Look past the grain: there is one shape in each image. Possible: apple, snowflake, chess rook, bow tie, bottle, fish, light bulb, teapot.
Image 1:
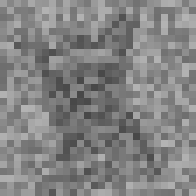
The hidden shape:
chess rook
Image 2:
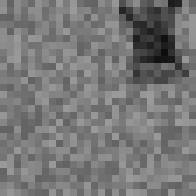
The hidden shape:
chess rook
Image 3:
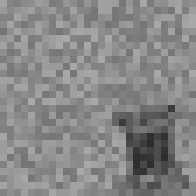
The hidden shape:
chess rook
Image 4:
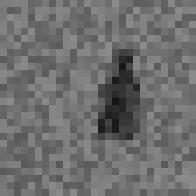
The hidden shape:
bottle
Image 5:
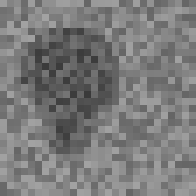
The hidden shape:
light bulb
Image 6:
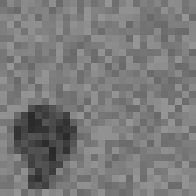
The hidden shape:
light bulb
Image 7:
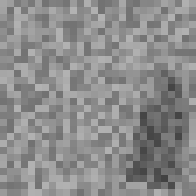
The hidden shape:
bottle
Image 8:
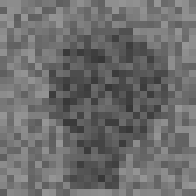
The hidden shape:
light bulb
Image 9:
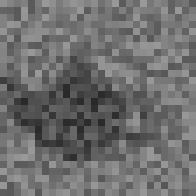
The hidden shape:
teapot
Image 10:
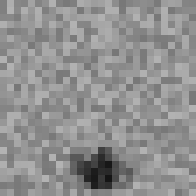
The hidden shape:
teapot
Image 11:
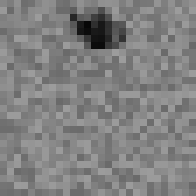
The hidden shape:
teapot
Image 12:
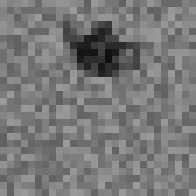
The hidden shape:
teapot
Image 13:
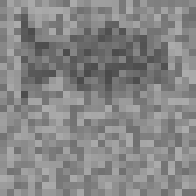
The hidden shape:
fish
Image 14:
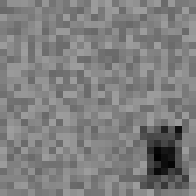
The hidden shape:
chess rook
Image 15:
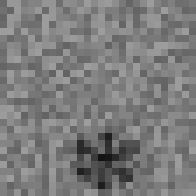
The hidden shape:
snowflake
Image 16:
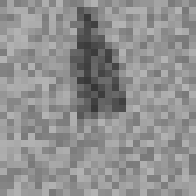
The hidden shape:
bottle
